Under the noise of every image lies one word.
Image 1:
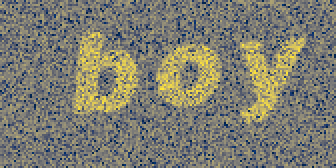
boy
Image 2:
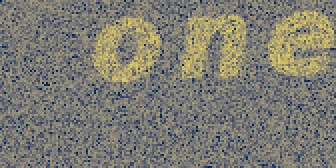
one
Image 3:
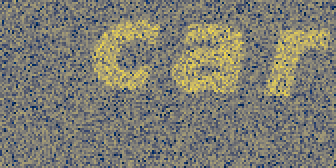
car
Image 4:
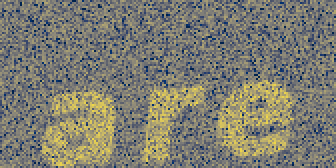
are
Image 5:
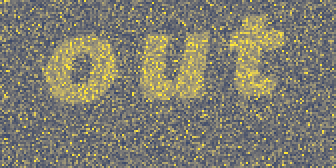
out
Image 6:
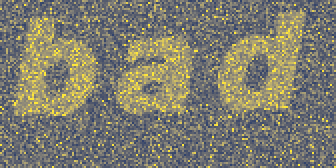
bad
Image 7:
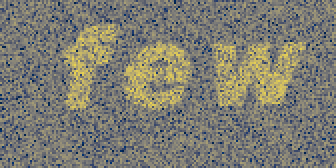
few
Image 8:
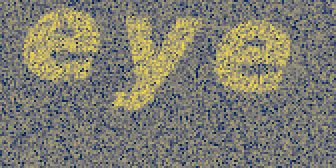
eye
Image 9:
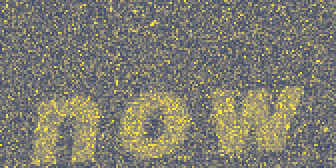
now
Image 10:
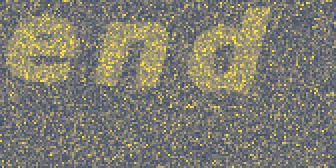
end
